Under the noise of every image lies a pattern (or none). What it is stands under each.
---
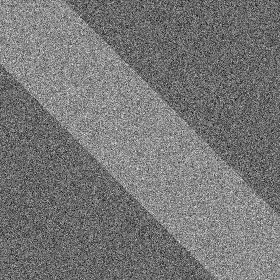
a diagonal band
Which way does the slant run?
top left to bottom right
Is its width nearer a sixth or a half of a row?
a half
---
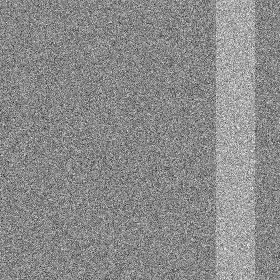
one band of columns
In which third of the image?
right
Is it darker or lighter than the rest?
lighter
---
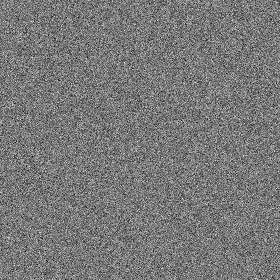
only noise
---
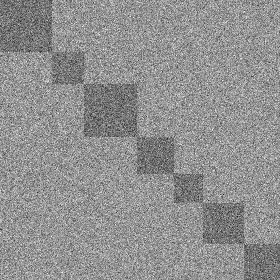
blocks along the diagonal
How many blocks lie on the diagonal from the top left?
7
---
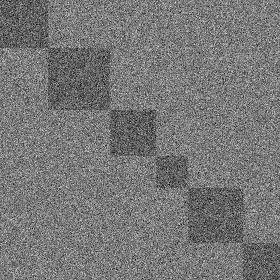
blocks along the diagonal
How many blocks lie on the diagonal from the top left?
6
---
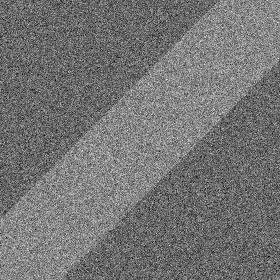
a diagonal band
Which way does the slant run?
bottom left to top right
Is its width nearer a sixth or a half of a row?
a half
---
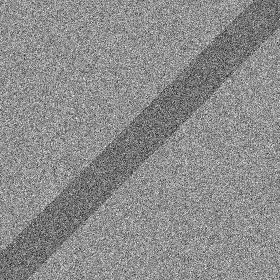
a diagonal band
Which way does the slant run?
bottom left to top right
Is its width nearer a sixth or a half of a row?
a sixth
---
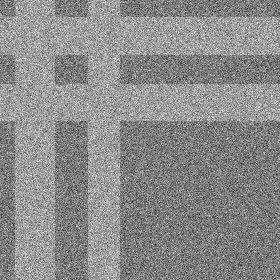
bands of rows crossing bands of columns
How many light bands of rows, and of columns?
2 and 2
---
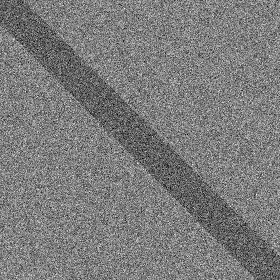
a diagonal band
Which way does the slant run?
top left to bottom right
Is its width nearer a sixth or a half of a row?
a sixth
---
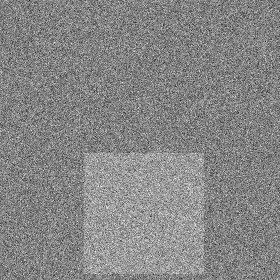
one block
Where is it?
bottom middle
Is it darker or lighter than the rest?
lighter
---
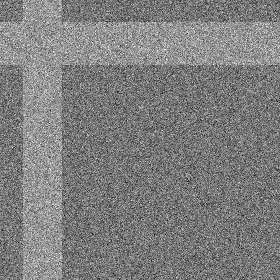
bands of rows crossing bands of columns
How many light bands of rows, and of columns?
1 and 1
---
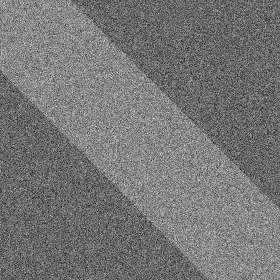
a diagonal band
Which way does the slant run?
top left to bottom right
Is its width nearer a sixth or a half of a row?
a half
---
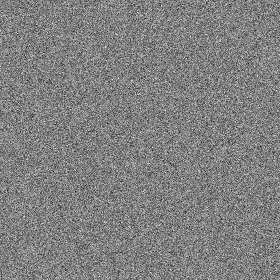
only noise
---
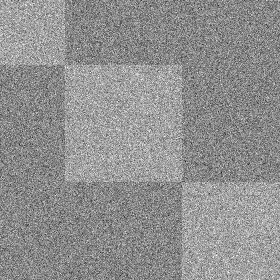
blocks along the diagonal
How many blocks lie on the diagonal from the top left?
3
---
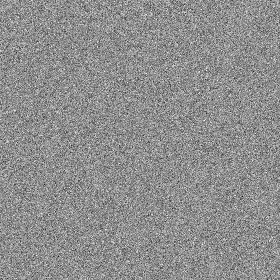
only noise
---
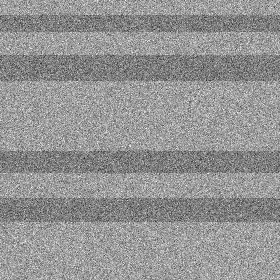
bands of rows
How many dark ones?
4
